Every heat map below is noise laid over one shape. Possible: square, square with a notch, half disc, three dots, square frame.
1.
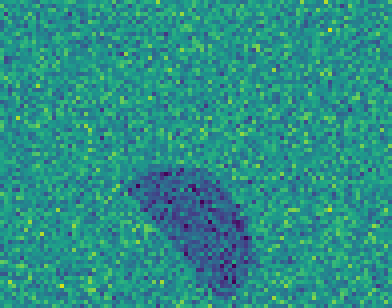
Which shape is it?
half disc
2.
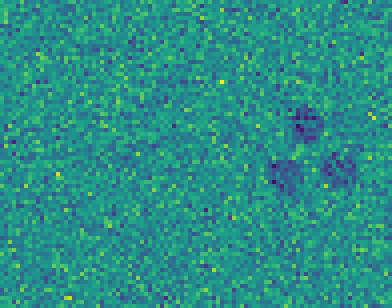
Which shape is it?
three dots
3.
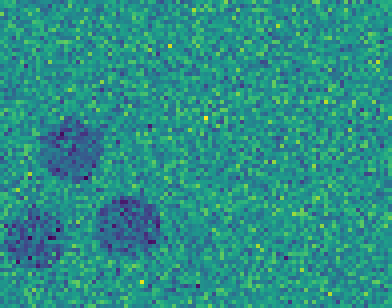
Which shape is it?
three dots
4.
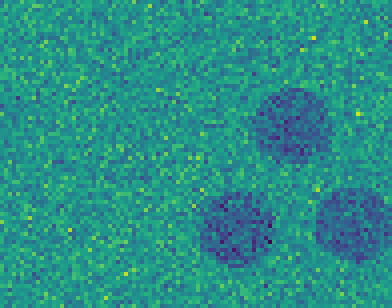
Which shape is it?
three dots
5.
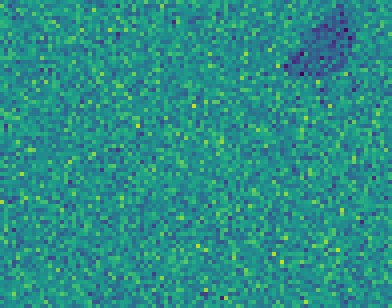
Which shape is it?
half disc
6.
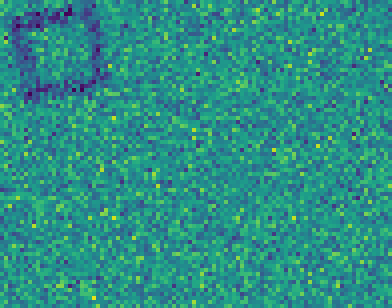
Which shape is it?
square frame
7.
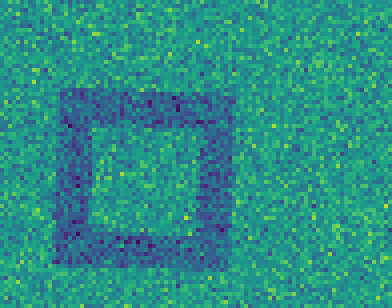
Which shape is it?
square frame
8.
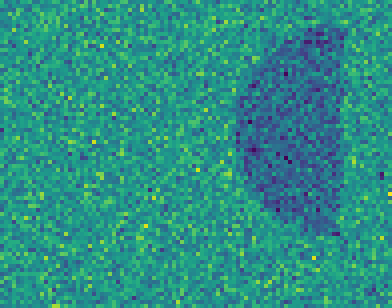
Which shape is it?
half disc
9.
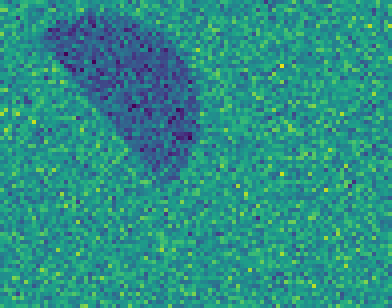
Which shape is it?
half disc
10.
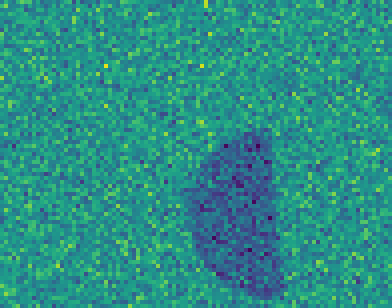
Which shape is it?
half disc
